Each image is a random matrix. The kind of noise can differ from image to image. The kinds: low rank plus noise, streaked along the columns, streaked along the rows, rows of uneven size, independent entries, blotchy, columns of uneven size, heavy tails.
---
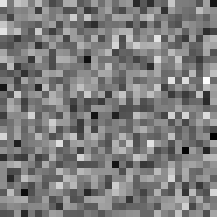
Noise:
low rank plus noise
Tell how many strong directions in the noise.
three or four
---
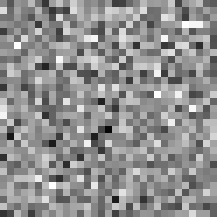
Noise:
independent entries
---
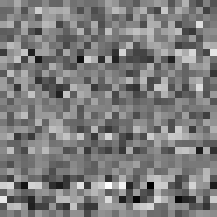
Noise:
rows of uneven size
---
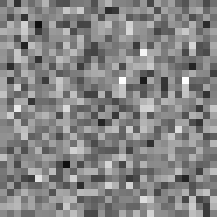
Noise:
low rank plus noise
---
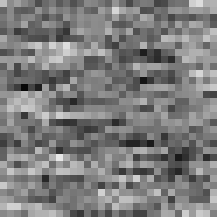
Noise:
streaked along the rows
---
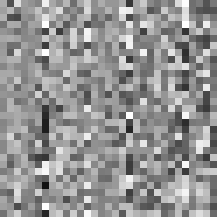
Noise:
columns of uneven size
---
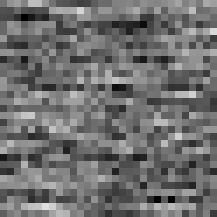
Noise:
streaked along the rows
